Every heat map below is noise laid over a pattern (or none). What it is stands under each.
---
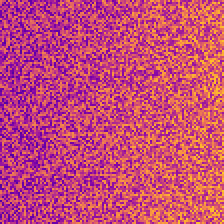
a smooth slope
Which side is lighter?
right
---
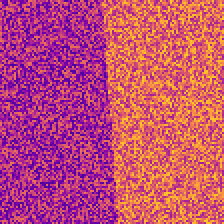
a sharp edge
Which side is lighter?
right
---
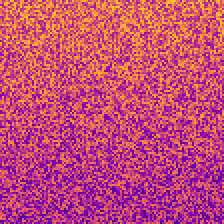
a smooth slope
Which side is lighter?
top
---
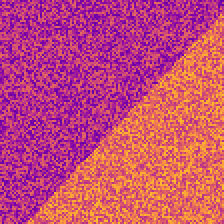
a sharp edge
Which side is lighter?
bottom right
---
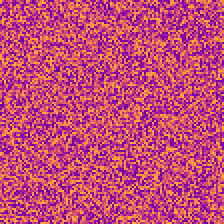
only noise
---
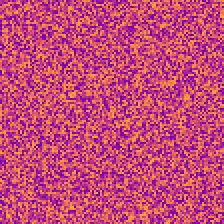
only noise
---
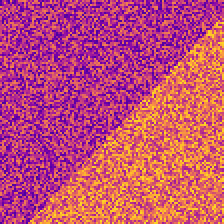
a sharp edge
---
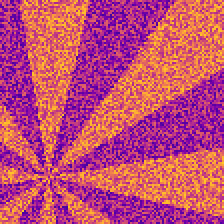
spokes from one point
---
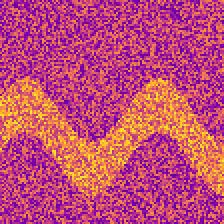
a wavy band
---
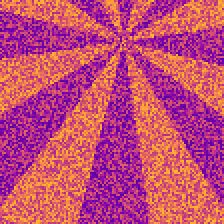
spokes from one point
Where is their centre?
top middle
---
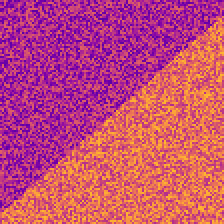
a sharp edge
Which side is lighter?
bottom right
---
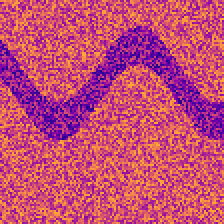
a wavy band
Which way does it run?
left to right
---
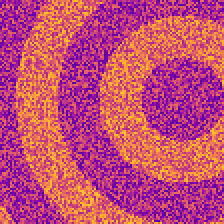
rings round one point
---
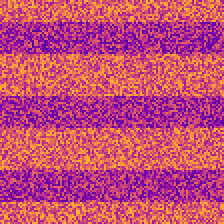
horizontal stripes
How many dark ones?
3
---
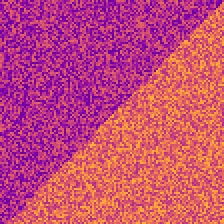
a sharp edge
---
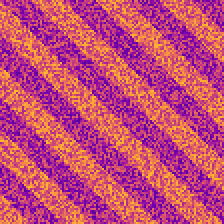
diagonal stripes
